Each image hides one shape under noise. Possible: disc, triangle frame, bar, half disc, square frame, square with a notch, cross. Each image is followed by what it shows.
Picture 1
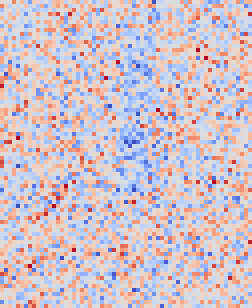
blue bar
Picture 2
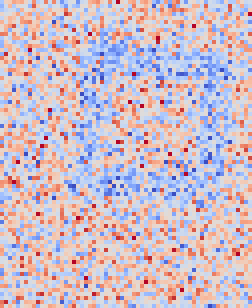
blue square frame
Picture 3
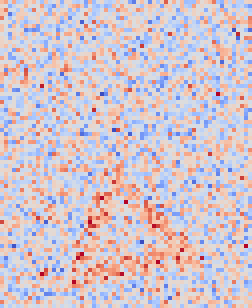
red triangle frame
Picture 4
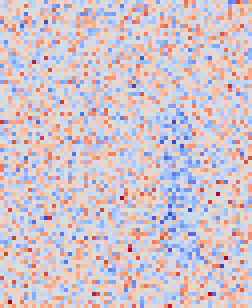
blue bar
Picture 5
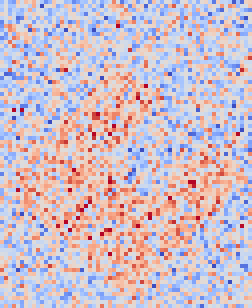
red square with a notch
